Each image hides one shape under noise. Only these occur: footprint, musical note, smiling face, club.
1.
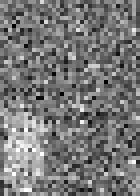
footprint
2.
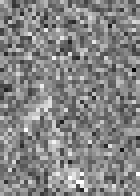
musical note
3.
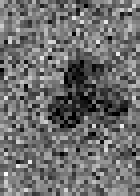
club
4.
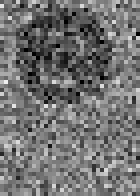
smiling face
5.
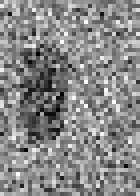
footprint
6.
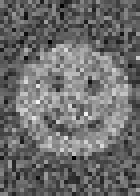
smiling face
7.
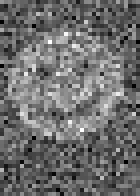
smiling face
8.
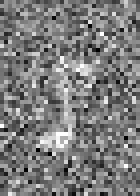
musical note
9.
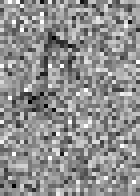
musical note
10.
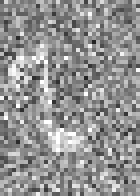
musical note
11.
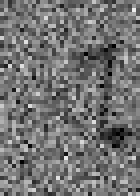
musical note
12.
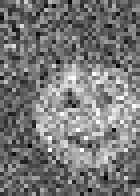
smiling face
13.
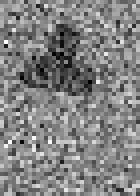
club
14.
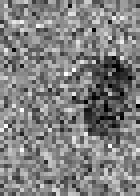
footprint
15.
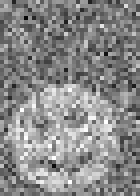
smiling face
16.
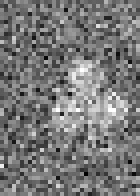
club
